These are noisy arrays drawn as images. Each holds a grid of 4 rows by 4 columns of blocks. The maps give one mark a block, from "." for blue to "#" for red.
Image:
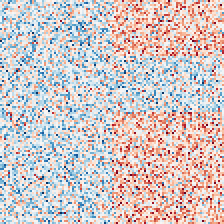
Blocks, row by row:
. . # #
. . . .
. . # #
. . # #
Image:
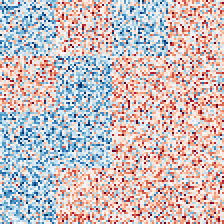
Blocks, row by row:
. # . #
# . # #
. . # #
. # # #
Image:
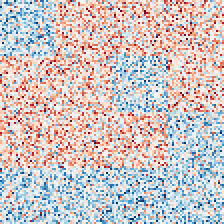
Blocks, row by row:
. # # #
# # . #
# # # .
. . . .
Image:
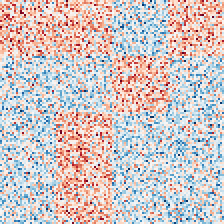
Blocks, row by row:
# # . #
. . # .
. # . .
. # . .
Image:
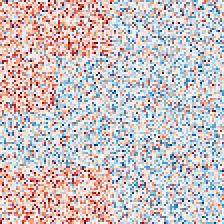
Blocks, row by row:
# # . .
# . . .
. . . .
# # . .
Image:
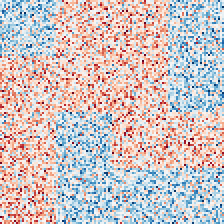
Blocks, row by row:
. # # .
# # # .
# . # #
# . . .
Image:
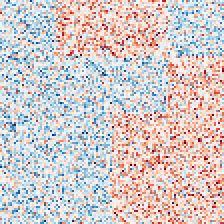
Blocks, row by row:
. # # .
. . . #
. . # #
. . # #
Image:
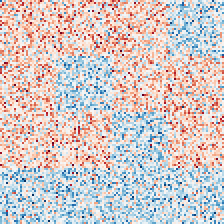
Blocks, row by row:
# # # .
# . # #
# # . #
. . . .
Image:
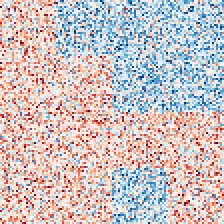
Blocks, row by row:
# . . .
# # . .
# # # #
# # . #
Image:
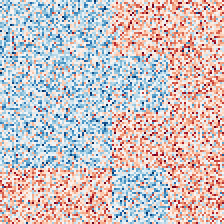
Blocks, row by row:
. . # #
. . . #
. . # #
# # . #
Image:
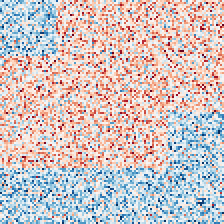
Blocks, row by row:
. # # #
# # # #
# # # .
. . . .
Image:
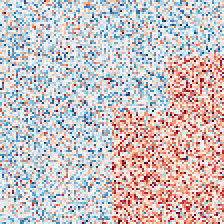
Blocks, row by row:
. . . .
. . . #
. . # #
. . # #
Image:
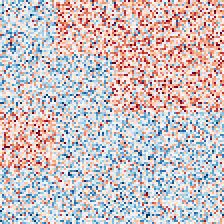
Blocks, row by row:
. # # #
. . # #
# . . .
. . . .
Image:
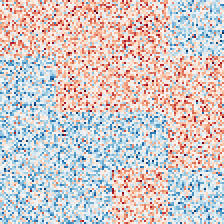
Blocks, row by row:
# # # .
. # # #
. . . #
. . # .
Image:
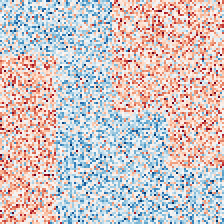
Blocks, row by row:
. . # #
# . # #
# . . #
# . . .
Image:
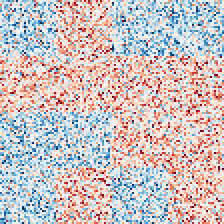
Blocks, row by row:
. # . .
# # # #
. . # #
. # . #
